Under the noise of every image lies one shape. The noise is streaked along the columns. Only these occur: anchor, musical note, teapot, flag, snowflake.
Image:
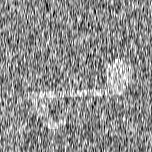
light musical note
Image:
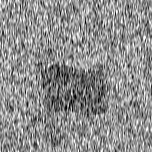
dark flag
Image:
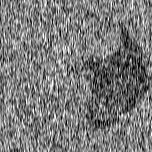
dark teapot
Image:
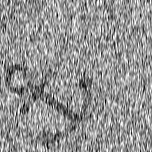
dark anchor
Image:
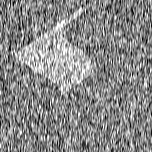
light flag
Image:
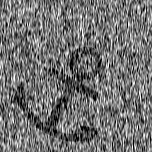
dark anchor
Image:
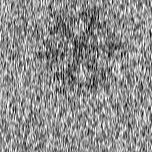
dark snowflake
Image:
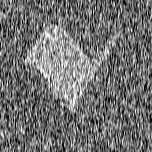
light flag
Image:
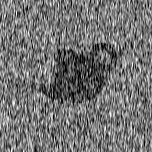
dark teapot
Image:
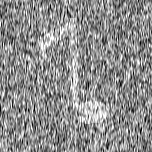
light musical note
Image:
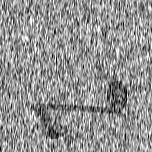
dark musical note
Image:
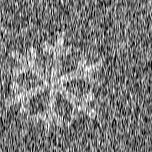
light snowflake
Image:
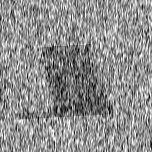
dark flag
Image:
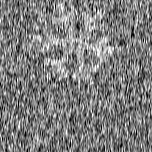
light snowflake
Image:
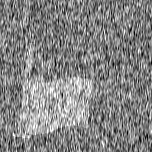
light flag
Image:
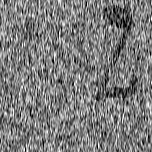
dark musical note
